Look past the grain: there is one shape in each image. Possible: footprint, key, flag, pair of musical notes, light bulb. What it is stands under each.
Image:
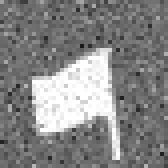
flag
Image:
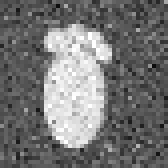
footprint
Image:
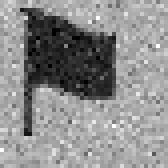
flag
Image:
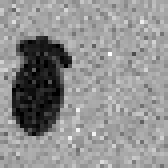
footprint
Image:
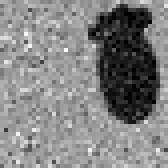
footprint
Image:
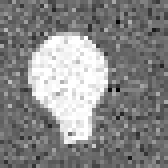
light bulb
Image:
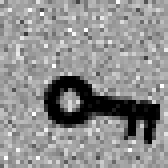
key
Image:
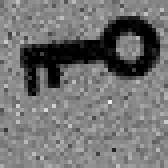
key
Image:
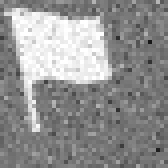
flag
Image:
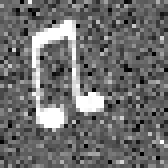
pair of musical notes
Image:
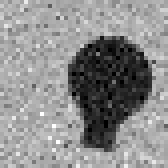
light bulb
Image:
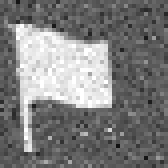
flag
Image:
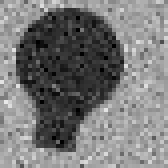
light bulb
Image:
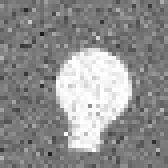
light bulb
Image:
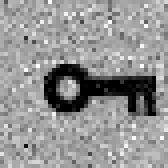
key
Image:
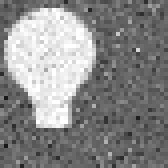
light bulb
